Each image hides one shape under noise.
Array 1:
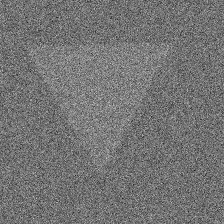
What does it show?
light triangle
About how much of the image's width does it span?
two thirds
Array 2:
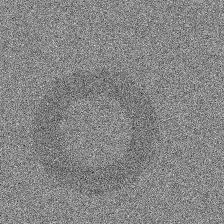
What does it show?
dark ring
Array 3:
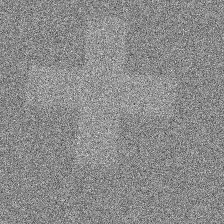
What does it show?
light cross
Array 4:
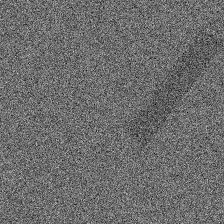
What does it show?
dark bar
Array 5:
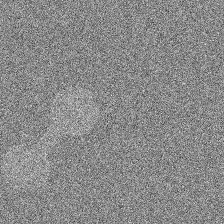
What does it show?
light dumbbell
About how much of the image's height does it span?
half
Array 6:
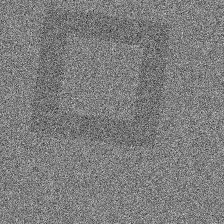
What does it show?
dark square frame
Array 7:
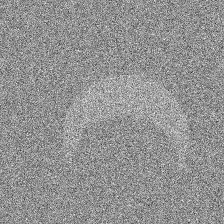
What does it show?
light crescent
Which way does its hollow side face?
down
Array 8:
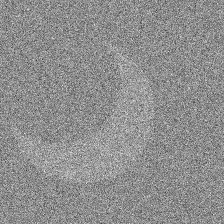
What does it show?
light crescent
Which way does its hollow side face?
up and left
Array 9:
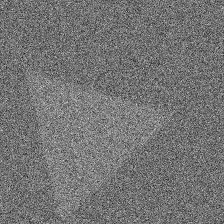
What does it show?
light triangle
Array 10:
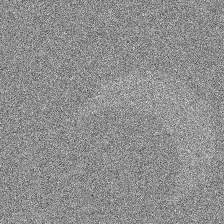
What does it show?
light crescent
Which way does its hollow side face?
down and left
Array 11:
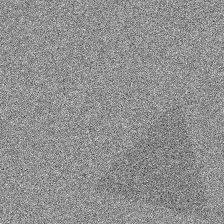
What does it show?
dark triangle
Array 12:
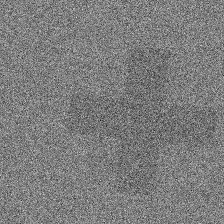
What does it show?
dark cross
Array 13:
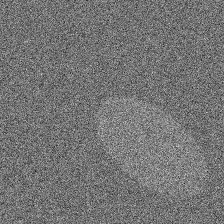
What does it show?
light ellipse
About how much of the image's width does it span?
half
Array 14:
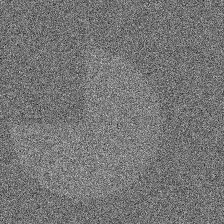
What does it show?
light disc with a wedge cut out
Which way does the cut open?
up and left
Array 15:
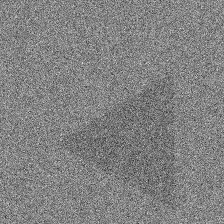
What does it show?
dark triangle
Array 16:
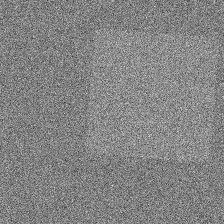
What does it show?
light square
